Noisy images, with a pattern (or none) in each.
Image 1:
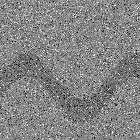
a wavy band
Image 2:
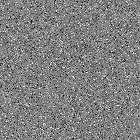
only noise
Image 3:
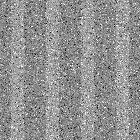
vertical stripes
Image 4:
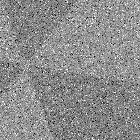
spokes from one point
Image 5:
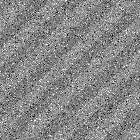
diagonal stripes
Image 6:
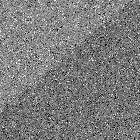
a sharp edge
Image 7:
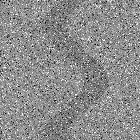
a wavy band
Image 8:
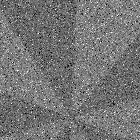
spokes from one point
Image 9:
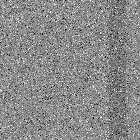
one vertical stripe
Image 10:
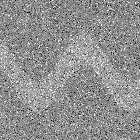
a wavy band
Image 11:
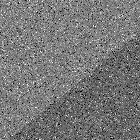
a sharp edge
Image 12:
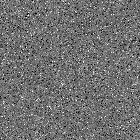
only noise
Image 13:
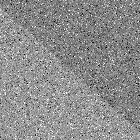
a sharp edge
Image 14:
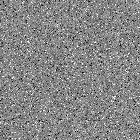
only noise
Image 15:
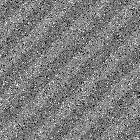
diagonal stripes
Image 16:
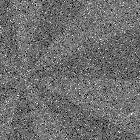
spokes from one point
